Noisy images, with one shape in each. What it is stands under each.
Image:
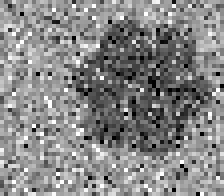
dark flower
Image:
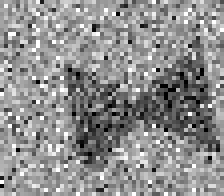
dark bow tie
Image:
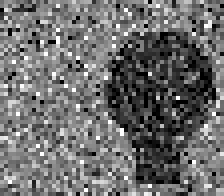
dark light bulb
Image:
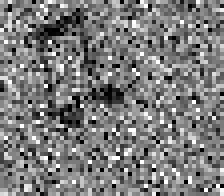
dark pair of musical notes
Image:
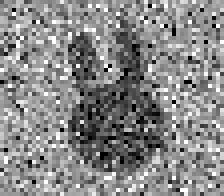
dark rabbit's head
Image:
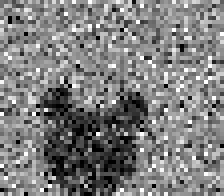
dark bear's head
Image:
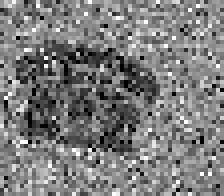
dark telephone
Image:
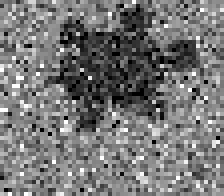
dark turtle
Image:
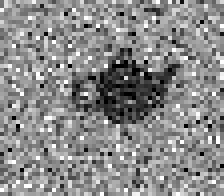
dark teapot
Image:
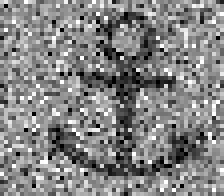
dark anchor
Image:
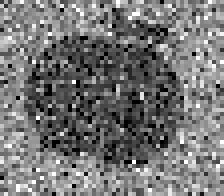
dark apple
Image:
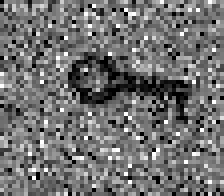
dark key
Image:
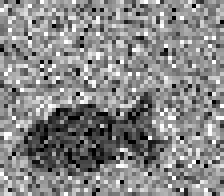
dark fish
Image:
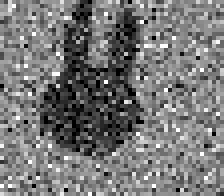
dark rabbit's head
